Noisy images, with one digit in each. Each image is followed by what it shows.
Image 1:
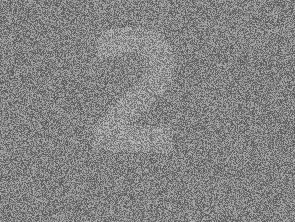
light 2
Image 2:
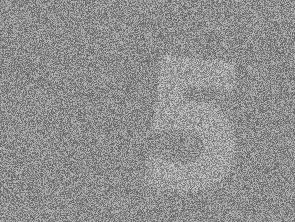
light 5
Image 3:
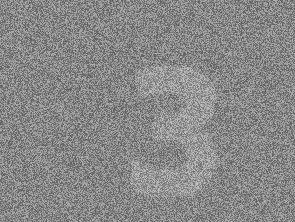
light 3
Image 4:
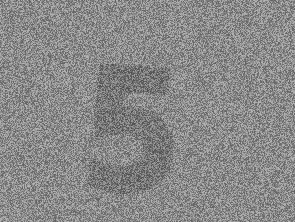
dark 5
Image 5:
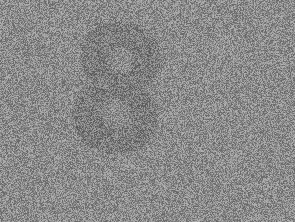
dark 8
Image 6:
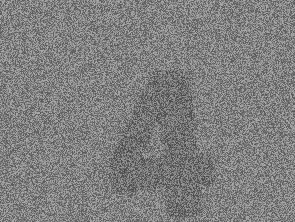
dark 4
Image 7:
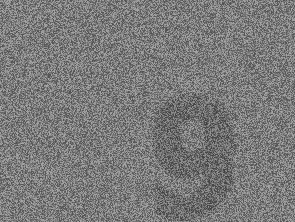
dark 9
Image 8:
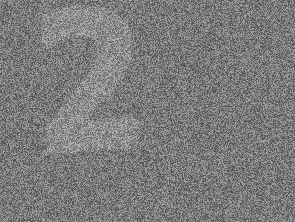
light 2
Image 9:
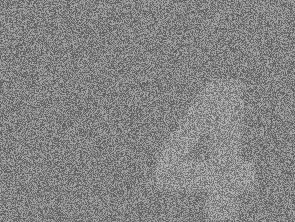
light 4
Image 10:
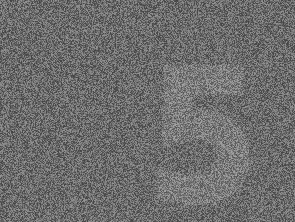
light 5
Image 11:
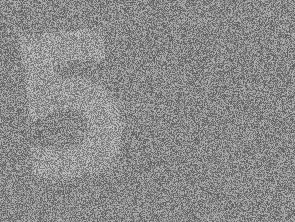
light 5
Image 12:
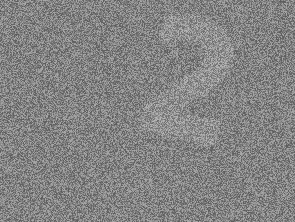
light 2
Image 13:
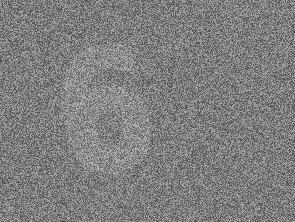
light 6
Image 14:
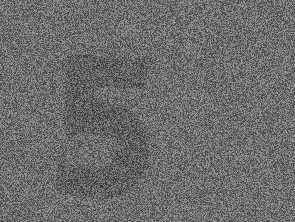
dark 5
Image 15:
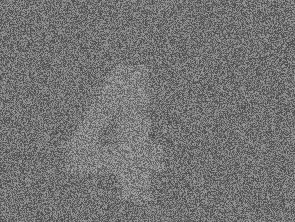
light 4
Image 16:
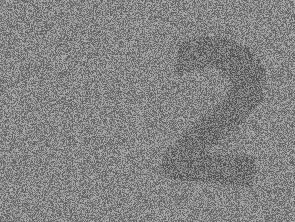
dark 2
